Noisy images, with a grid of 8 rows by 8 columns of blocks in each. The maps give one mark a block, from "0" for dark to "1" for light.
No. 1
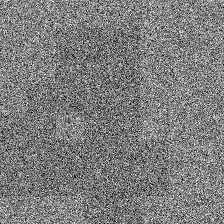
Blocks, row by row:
1 1 1 1 1 1 1 1
1 1 0 0 0 1 1 1
1 1 0 0 0 1 1 1
1 0 0 0 0 1 1 1
0 0 1 0 0 1 1 1
0 0 0 0 0 0 1 1
0 0 0 0 0 0 1 1
1 1 1 0 0 1 1 1
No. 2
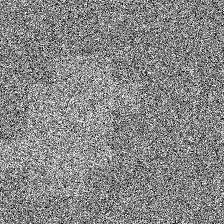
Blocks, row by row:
0 0 0 0 0 0 0 0
0 0 0 0 0 0 0 0
0 0 1 1 0 0 0 0
0 1 1 1 1 0 0 0
0 1 1 1 0 0 0 0
1 1 1 1 0 0 0 0
0 1 1 0 0 0 0 0
0 0 0 0 0 0 0 0
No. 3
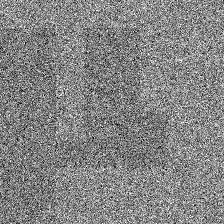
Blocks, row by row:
1 1 1 1 1 1 1 1
0 0 1 0 0 1 1 1
0 0 1 0 0 1 1 1
0 0 1 0 0 1 1 1
0 0 1 0 0 0 1 1
0 0 0 0 0 0 1 1
0 0 1 1 1 1 1 1
0 0 1 1 1 1 1 1
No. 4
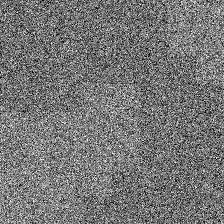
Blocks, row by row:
0 0 0 0 0 0 1 1
0 0 0 0 0 0 1 1
0 0 0 0 0 0 0 1
0 0 0 1 1 0 0 0
1 1 1 1 1 0 0 0
1 1 1 1 1 0 0 0
1 1 1 1 0 0 0 0
1 1 1 0 0 0 0 0
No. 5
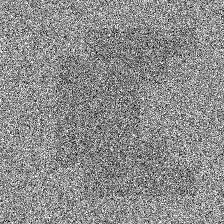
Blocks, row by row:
1 1 1 1 1 1 1 1
1 1 1 0 0 0 0 1
1 1 0 0 0 0 1 1
1 1 0 0 0 1 1 1
1 1 0 0 0 1 1 1
1 1 0 0 0 0 1 1
1 1 1 0 0 0 0 1
1 1 1 1 1 1 1 1
